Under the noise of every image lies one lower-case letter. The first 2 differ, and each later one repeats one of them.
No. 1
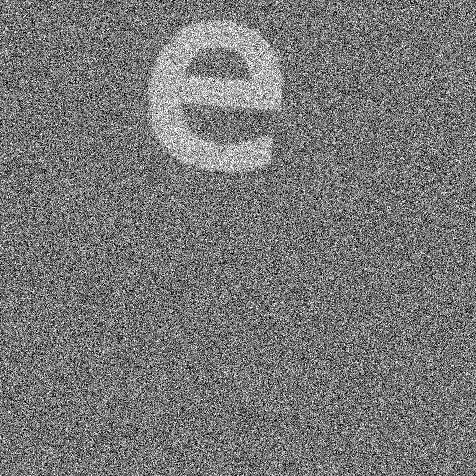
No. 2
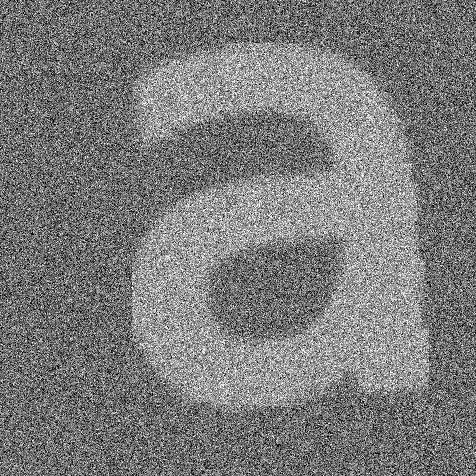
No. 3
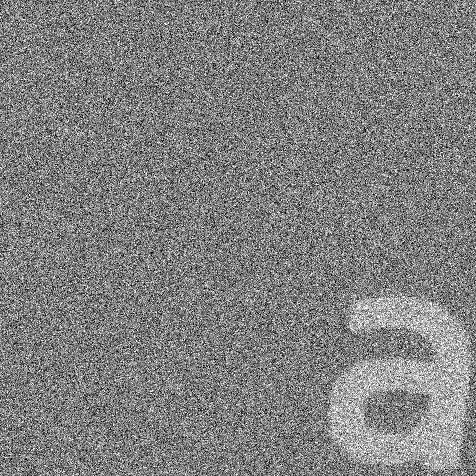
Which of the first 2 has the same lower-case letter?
2
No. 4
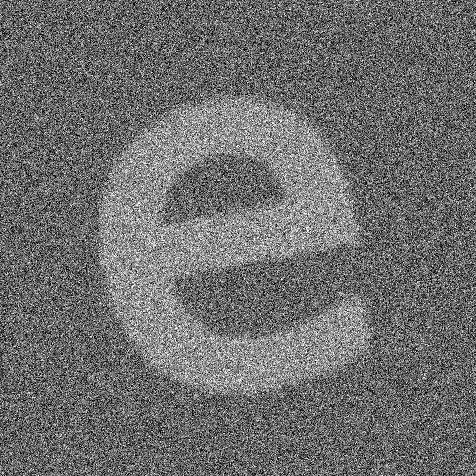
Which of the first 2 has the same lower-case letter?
1
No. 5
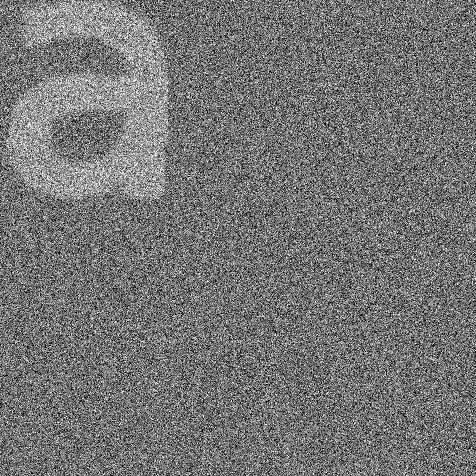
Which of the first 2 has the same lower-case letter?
2
